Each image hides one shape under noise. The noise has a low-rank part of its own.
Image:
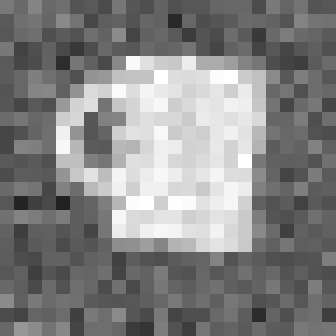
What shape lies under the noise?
cup
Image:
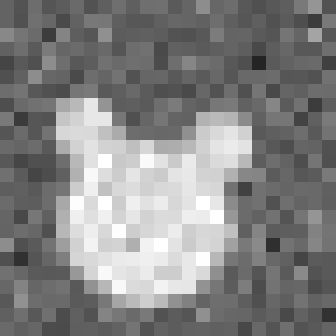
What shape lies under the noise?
bear's head
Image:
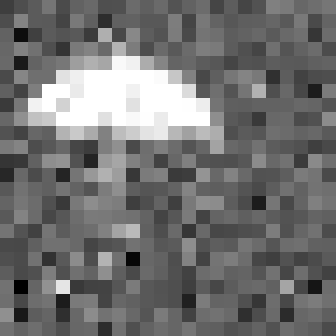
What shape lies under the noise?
umbrella
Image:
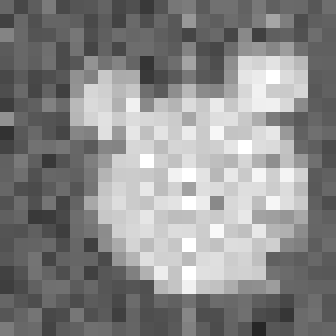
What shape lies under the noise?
bear's head
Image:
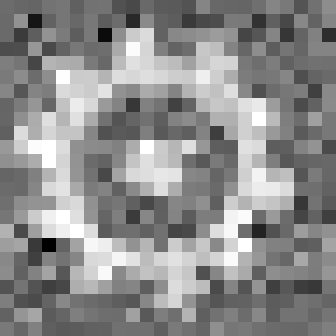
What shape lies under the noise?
gear
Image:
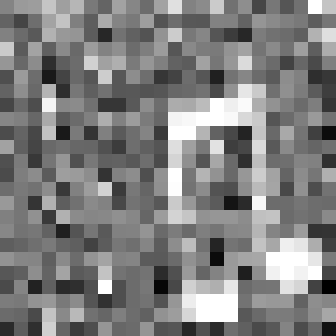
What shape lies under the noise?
pair of musical notes
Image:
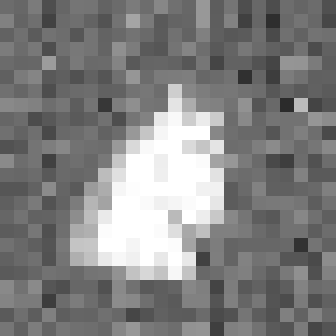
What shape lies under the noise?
chess knight
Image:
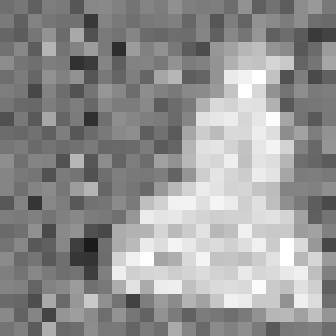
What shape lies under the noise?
chess pawn
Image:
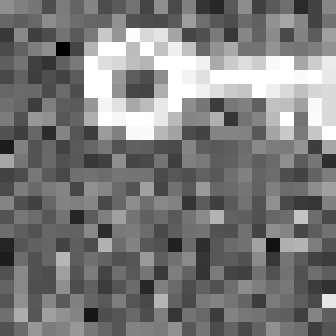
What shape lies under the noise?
key
